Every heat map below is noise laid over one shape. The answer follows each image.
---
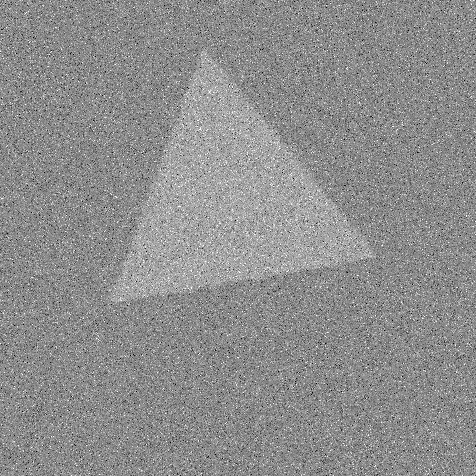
triangle
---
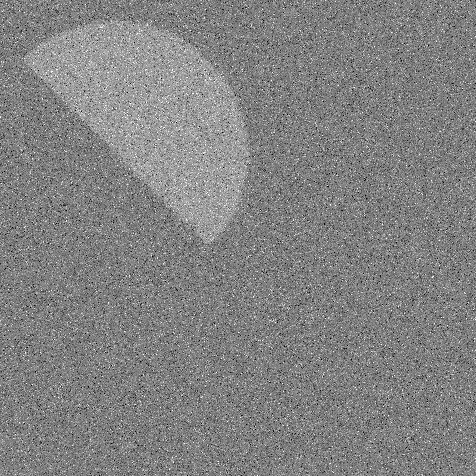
half disc
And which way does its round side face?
up and right
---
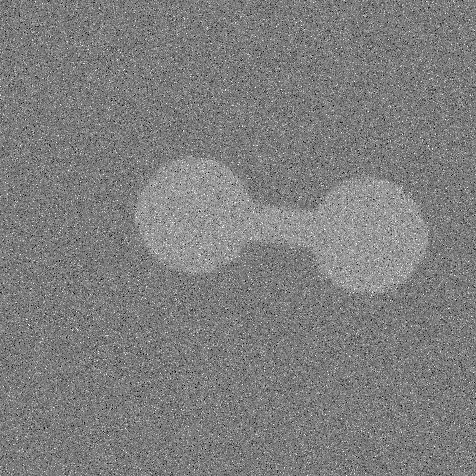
dumbbell
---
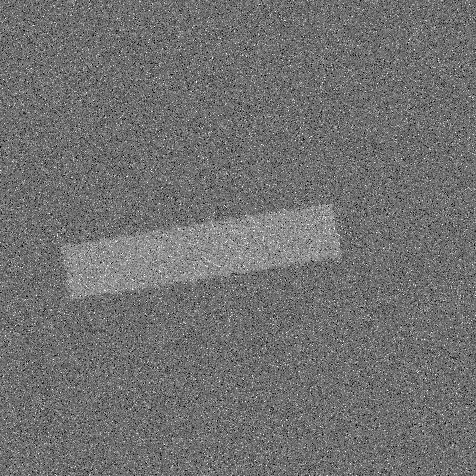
bar
